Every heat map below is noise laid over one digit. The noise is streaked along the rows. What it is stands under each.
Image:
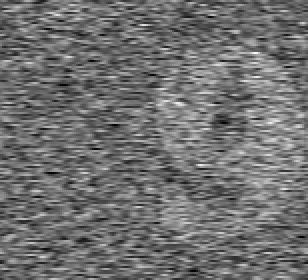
9
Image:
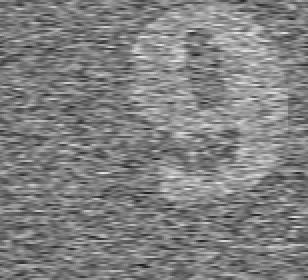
9
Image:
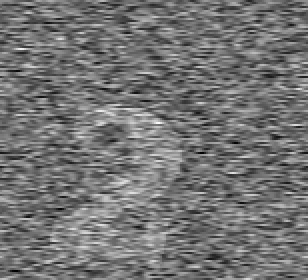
2
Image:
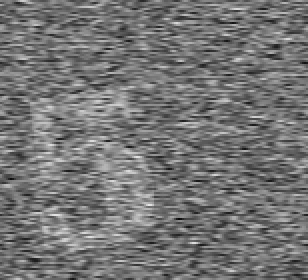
5
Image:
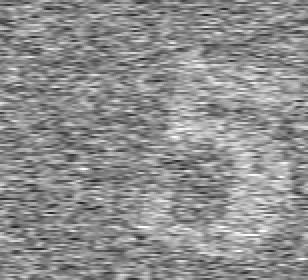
5
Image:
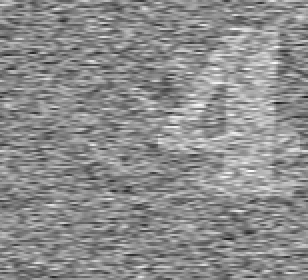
4
